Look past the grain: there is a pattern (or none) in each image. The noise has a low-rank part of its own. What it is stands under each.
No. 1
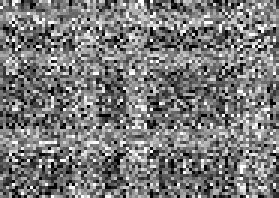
bands of rows crossing bands of columns
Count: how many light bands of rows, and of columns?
3 and 3
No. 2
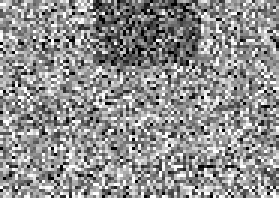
one block
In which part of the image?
top middle
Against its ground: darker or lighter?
darker
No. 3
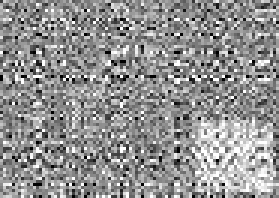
one block
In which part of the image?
bottom right
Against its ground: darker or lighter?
lighter
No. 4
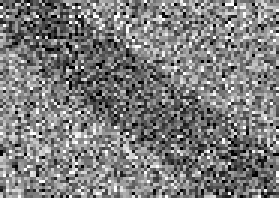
a diagonal band
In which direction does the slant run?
top left to bottom right
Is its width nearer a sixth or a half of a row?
a half
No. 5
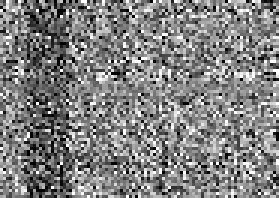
one band of columns
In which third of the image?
left
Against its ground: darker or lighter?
darker
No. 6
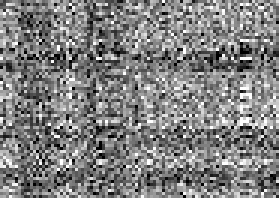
bands of rows crossing bands of columns
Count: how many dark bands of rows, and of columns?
3 and 2
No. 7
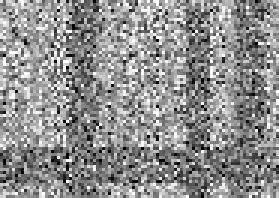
bands of rows crossing bands of columns
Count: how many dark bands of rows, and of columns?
1 and 3
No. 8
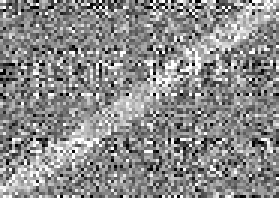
a diagonal band
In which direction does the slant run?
bottom left to top right
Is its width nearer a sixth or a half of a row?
a sixth
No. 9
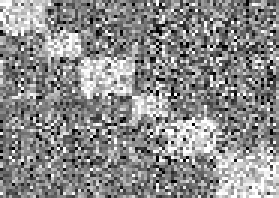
blocks along the diagonal
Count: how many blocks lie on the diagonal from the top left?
6
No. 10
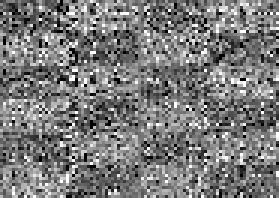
a checkerboard
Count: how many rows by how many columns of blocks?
6 by 4
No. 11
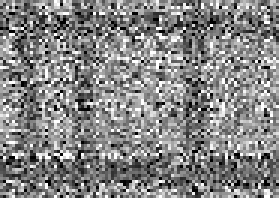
bands of rows crossing bands of columns
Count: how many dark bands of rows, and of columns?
2 and 3
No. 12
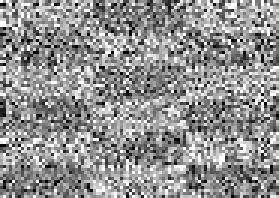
a checkerboard
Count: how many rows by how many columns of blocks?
6 by 3
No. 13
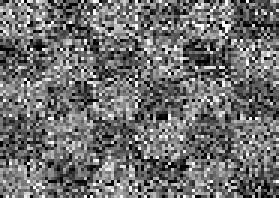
a checkerboard
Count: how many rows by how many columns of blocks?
5 by 6
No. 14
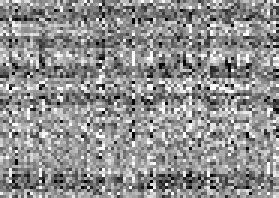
bands of rows
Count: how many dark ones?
5
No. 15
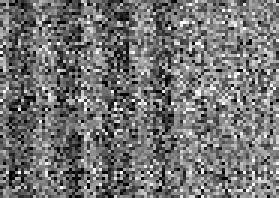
bands of columns
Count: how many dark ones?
4
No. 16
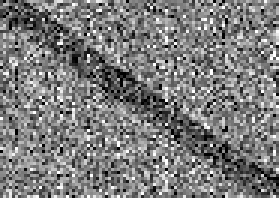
a diagonal band
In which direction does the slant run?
top left to bottom right
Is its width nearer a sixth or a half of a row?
a sixth
